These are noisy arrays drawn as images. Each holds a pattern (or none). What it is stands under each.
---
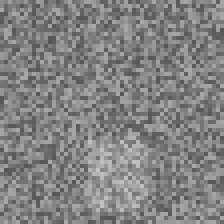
one block
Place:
bottom middle
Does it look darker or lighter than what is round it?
lighter
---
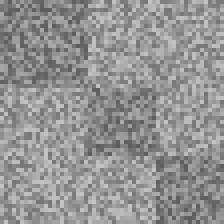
blocks along the diagonal
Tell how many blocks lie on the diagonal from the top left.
3
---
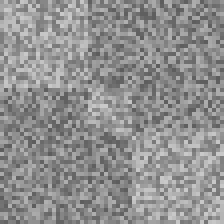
blocks along the diagonal
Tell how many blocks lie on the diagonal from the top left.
3
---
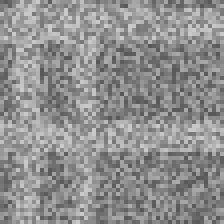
bands of rows crossing bands of columns
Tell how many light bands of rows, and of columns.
2 and 2
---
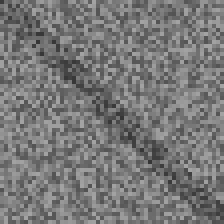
a diagonal band
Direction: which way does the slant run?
top left to bottom right
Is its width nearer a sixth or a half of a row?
a sixth
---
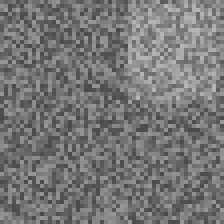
one block
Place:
top right
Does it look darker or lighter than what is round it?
lighter
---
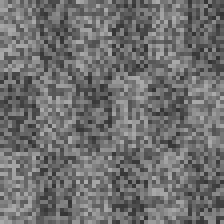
a checkerboard
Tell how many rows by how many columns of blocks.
3 by 6
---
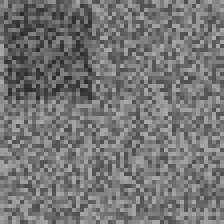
one block
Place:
top left
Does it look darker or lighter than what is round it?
darker
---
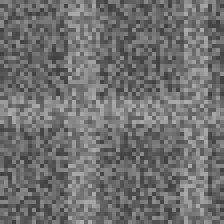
bands of rows crossing bands of columns
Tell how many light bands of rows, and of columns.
1 and 2
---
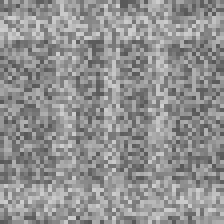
bands of rows crossing bands of columns
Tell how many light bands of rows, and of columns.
2 and 3
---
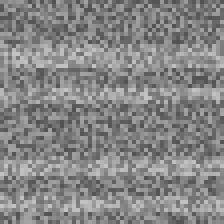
bands of rows
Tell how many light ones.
4
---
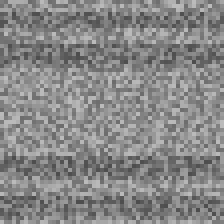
bands of rows
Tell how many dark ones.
4
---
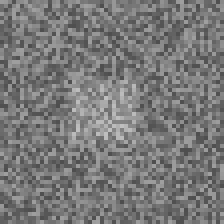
one block
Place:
centre
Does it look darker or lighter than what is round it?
lighter
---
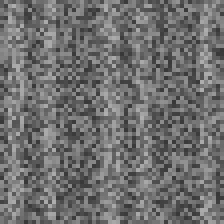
bands of columns
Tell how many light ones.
5
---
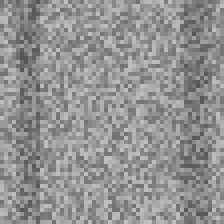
bands of columns
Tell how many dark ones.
2
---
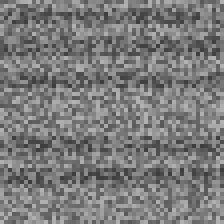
bands of rows
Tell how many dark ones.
5
